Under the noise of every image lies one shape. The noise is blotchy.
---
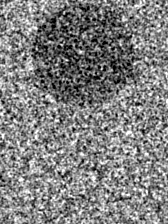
disc
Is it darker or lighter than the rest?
darker
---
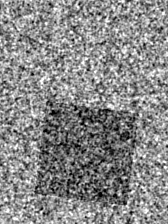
square
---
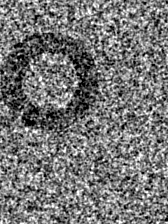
ring
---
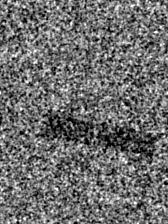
bar
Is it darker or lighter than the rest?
darker
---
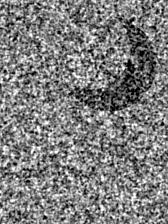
crescent
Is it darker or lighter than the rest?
darker
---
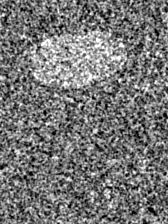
ellipse
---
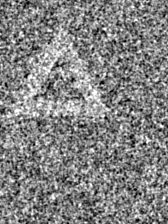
triangle frame
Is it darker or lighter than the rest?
lighter
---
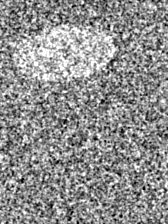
ellipse
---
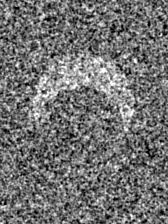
crescent
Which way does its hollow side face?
down
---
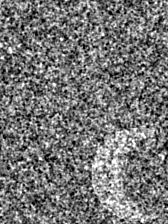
crescent
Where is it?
bottom right
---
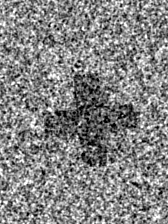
cross
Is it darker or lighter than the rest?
darker
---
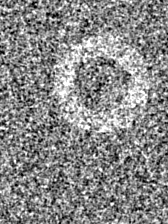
ring
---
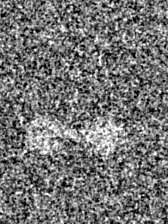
dumbbell
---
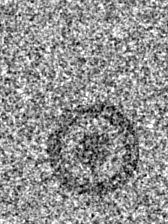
bullseye
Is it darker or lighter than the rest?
darker
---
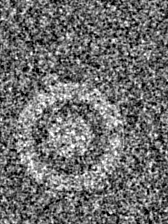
bullseye
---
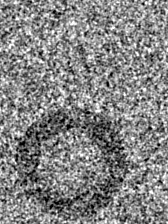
ring
